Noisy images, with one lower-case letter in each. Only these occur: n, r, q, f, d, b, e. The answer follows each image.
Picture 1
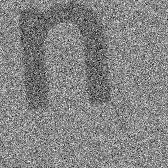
n
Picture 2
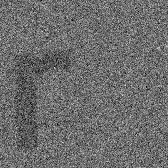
r
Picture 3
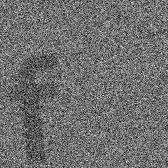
f
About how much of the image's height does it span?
two thirds
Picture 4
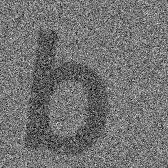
b
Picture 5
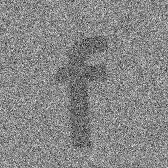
f
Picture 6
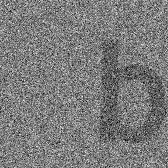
b
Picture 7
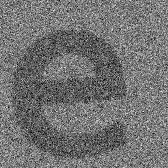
e
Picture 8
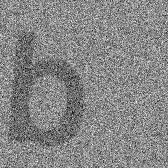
b
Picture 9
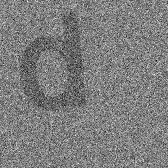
d
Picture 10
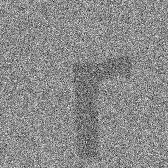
r
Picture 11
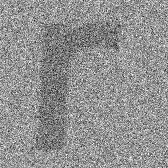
r
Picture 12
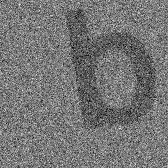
b
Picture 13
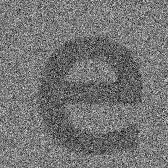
e
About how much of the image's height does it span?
two thirds
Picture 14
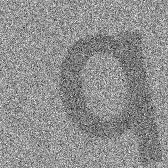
q
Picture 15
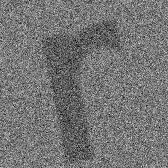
r
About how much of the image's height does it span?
nearly all
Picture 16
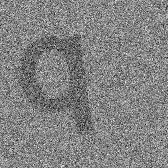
q
